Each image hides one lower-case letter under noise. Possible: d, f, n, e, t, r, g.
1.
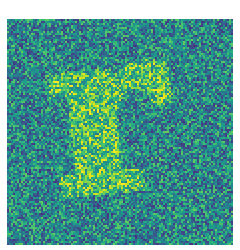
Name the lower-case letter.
r
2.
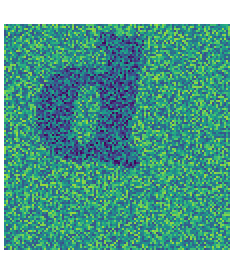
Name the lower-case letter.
d
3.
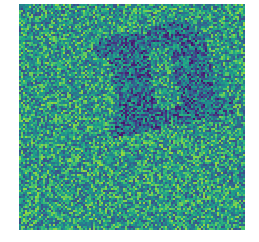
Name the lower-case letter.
n
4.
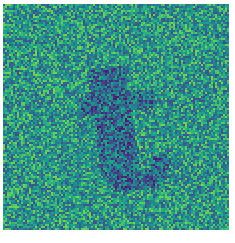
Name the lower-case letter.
t
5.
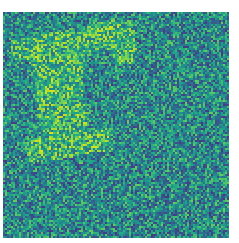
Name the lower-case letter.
r
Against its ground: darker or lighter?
lighter
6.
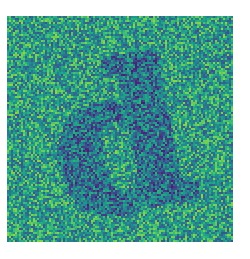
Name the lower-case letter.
d
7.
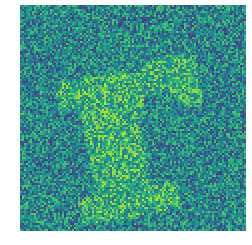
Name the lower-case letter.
r
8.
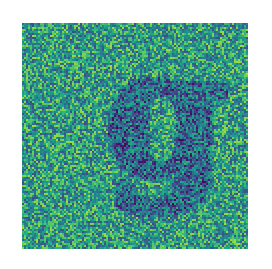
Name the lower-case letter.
g
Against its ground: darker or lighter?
darker
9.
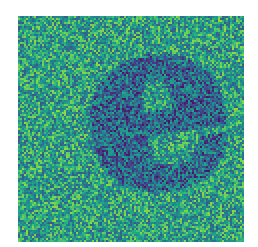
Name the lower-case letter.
e
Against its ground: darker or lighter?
darker
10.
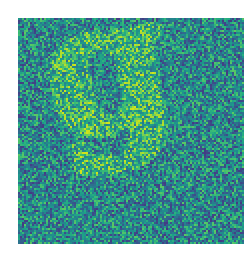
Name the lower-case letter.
g
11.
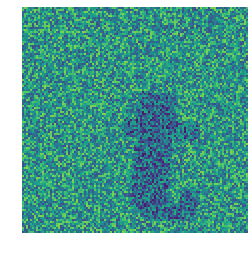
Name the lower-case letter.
t
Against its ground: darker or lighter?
darker
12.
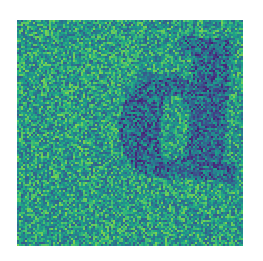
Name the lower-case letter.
d
